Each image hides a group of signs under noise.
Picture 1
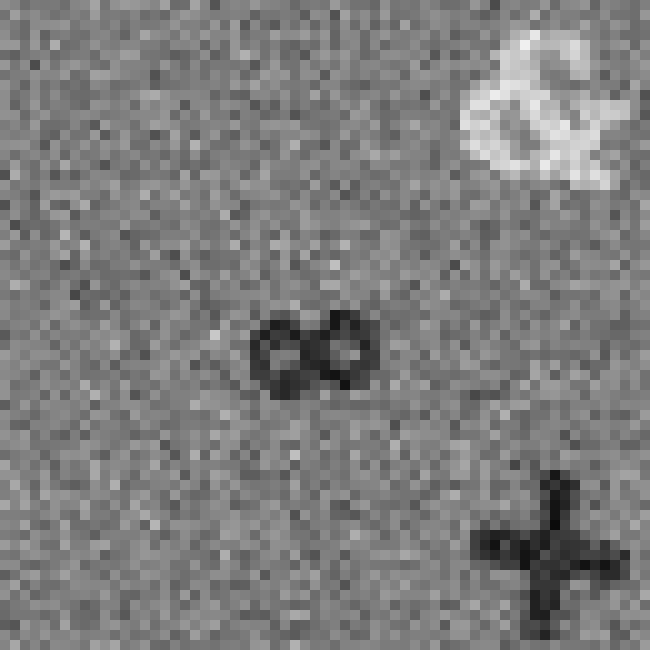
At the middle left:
nothing
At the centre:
infinity sign
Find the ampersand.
top right
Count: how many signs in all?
3
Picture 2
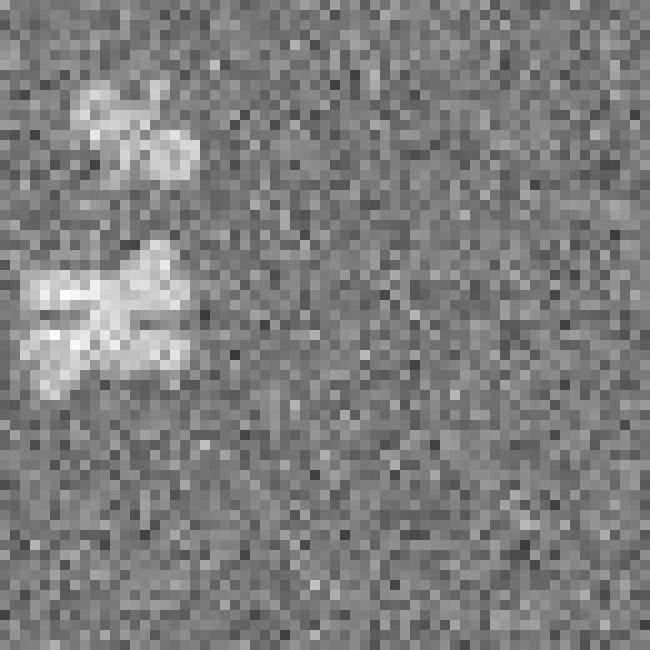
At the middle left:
not-equal sign
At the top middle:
nothing
